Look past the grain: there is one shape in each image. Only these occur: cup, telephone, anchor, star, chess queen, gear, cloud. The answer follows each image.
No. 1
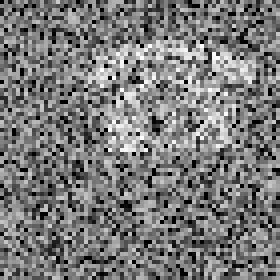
telephone
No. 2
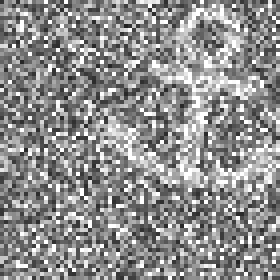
anchor
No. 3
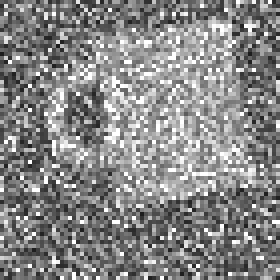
cup
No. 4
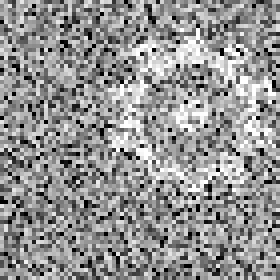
gear
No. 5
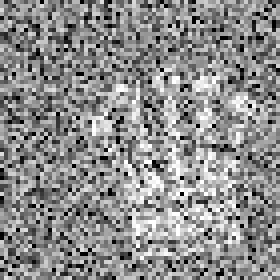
chess queen
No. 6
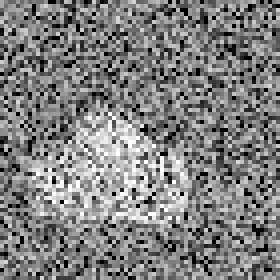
cloud
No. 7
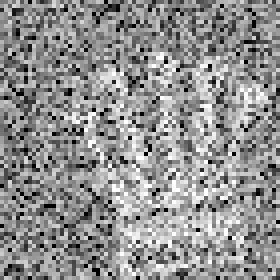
chess queen
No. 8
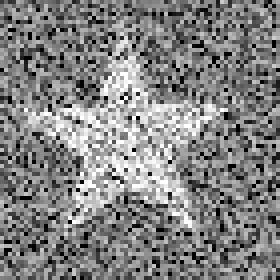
star
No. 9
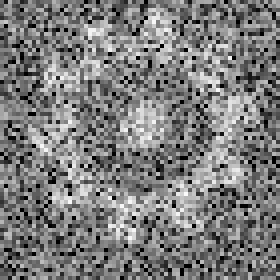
gear
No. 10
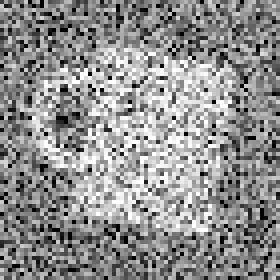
cup
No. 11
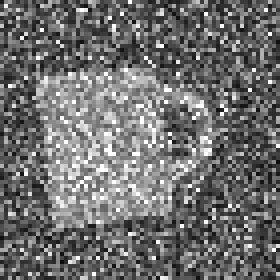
cup
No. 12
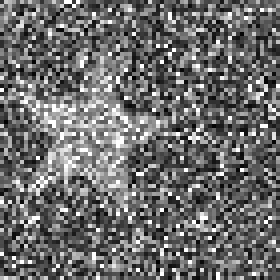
star
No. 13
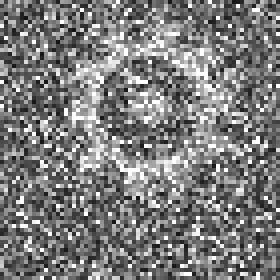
gear
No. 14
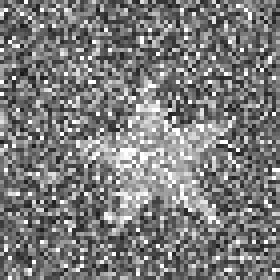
star
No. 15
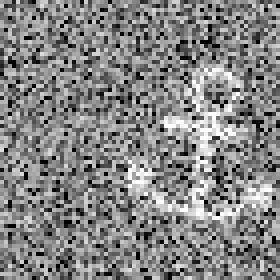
anchor
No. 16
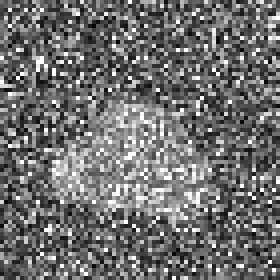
cloud
